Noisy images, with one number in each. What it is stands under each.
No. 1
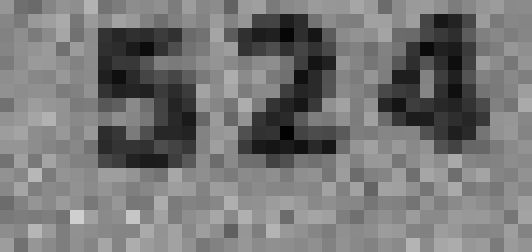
524
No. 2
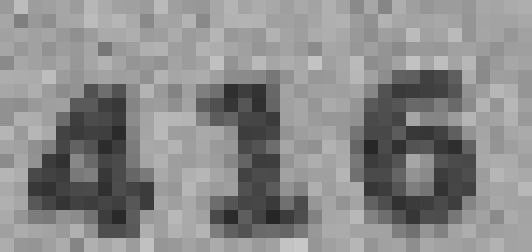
416
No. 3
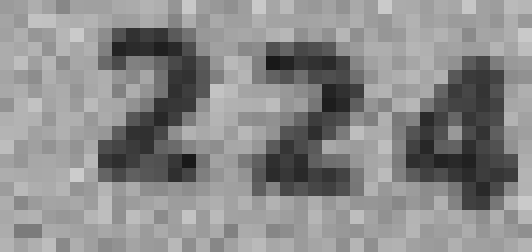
224
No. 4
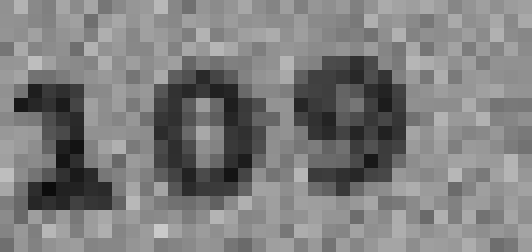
109
